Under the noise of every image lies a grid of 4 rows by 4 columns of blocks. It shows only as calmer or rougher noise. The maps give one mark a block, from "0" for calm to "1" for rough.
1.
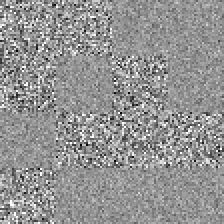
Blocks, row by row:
1100
1010
0111
1000
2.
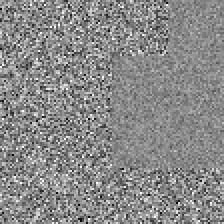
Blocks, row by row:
1110
1100
1100
1111
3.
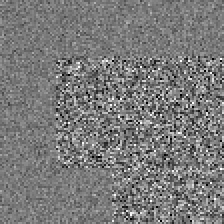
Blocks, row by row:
0000
0111
0111
0011
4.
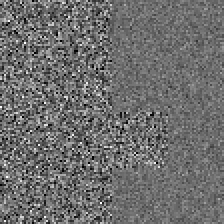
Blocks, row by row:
1100
1100
1110
1100
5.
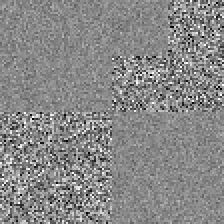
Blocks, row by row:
0001
0011
1100
1100
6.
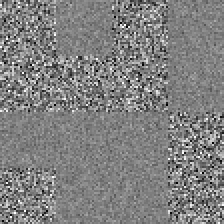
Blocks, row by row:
1010
1110
0001
1001
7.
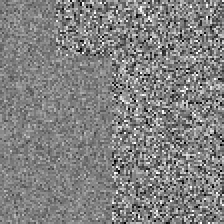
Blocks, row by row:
0111
0011
0011
0011
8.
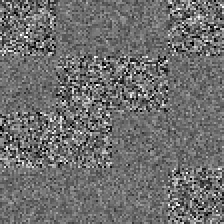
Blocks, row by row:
1001
0110
1100
0001
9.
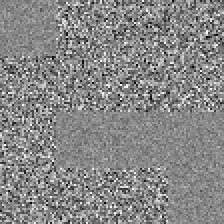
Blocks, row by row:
0111
1111
1000
1110
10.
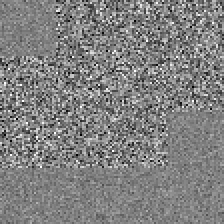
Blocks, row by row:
0111
1111
1110
0000
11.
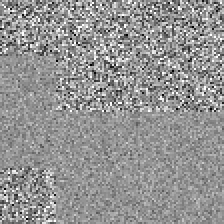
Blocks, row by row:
1111
0111
0000
1000
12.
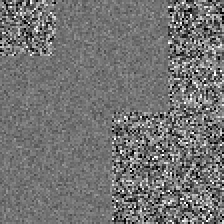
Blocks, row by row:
1001
0001
0011
0011
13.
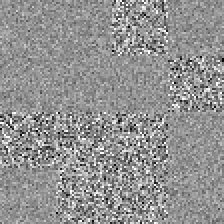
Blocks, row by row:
0010
0001
1110
0110
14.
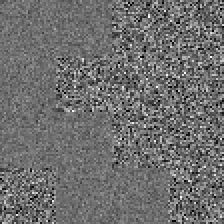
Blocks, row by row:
0011
0111
0011
1001
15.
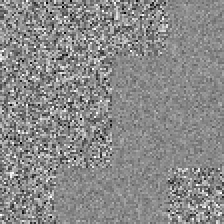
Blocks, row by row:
1110
1100
1100
1001
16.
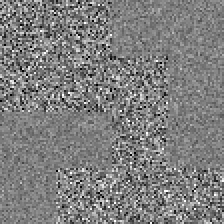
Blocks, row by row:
1100
1110
0010
0111
